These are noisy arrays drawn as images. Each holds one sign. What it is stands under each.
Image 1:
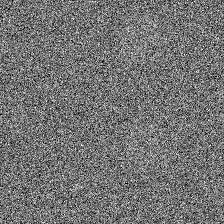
colon
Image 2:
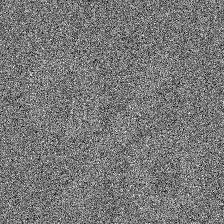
percent sign
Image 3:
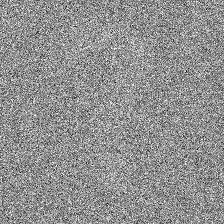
question mark
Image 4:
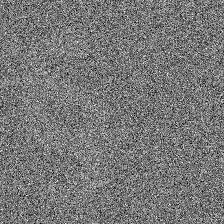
section sign
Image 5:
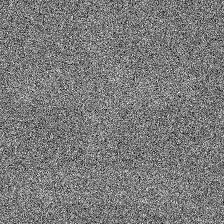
plus-minus sign
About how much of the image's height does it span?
nearly all
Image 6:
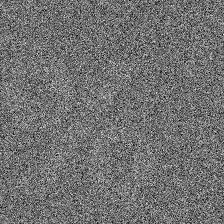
percent sign
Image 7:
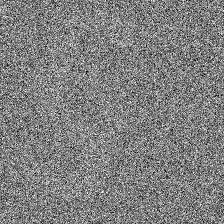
section sign
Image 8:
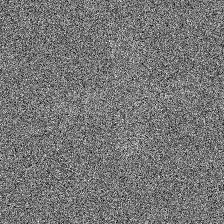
plus sign
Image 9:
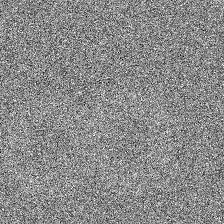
infinity sign
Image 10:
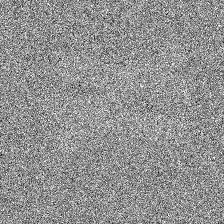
not-equal sign
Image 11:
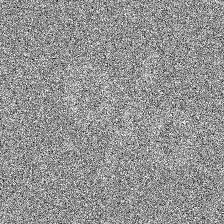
percent sign
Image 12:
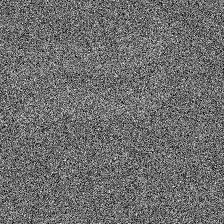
approximately sign
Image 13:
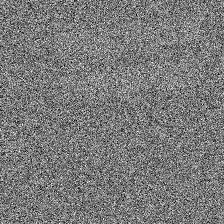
equals sign
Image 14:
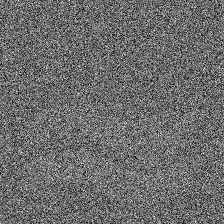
approximately sign
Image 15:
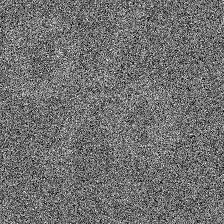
percent sign
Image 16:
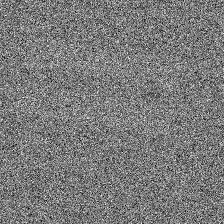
equals sign
